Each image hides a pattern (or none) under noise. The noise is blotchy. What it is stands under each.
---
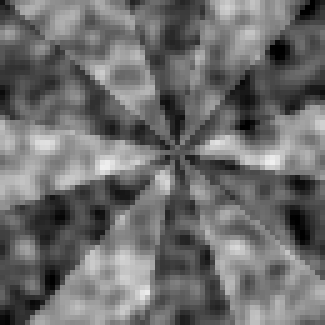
spokes from one point
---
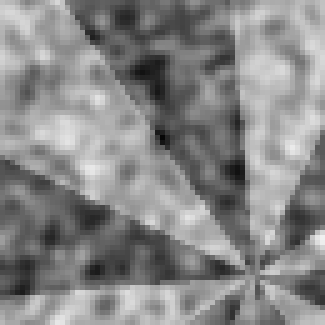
spokes from one point
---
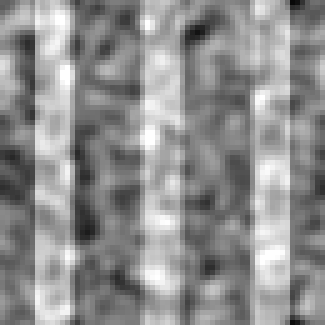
vertical stripes
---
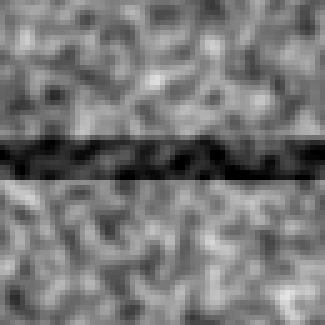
one horizontal stripe
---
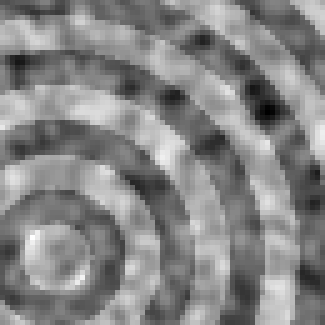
rings round one point
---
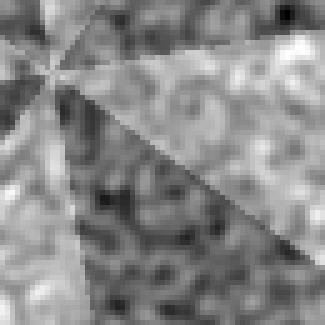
spokes from one point
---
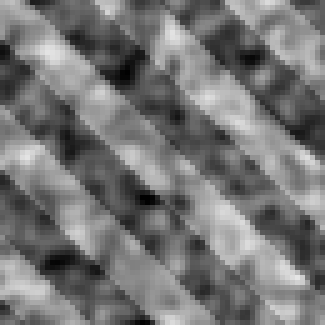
diagonal stripes
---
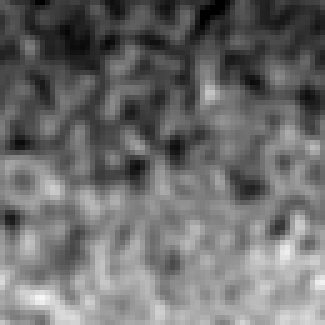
a smooth slope
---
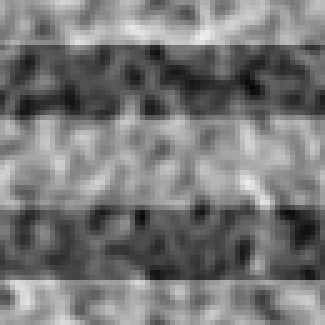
horizontal stripes
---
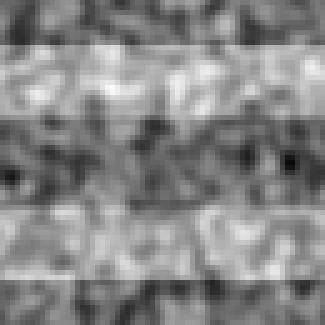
horizontal stripes
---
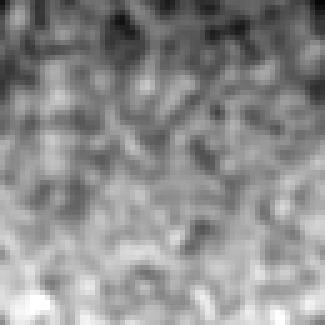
a smooth slope
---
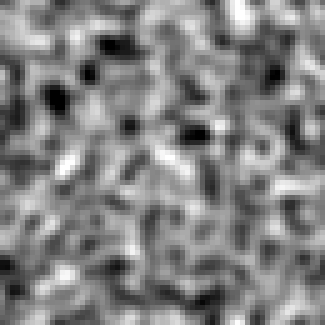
only noise
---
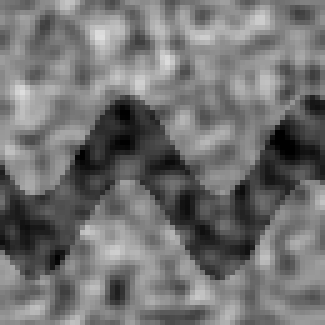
a wavy band
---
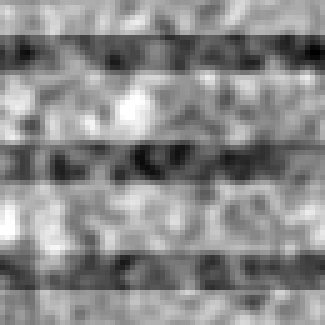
horizontal stripes
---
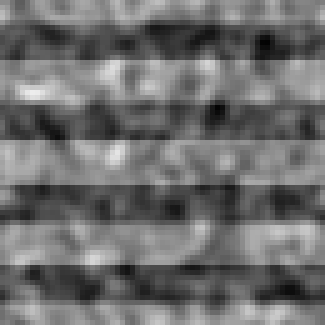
horizontal stripes
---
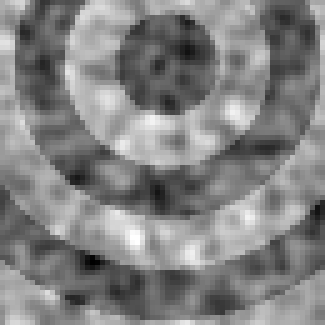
rings round one point
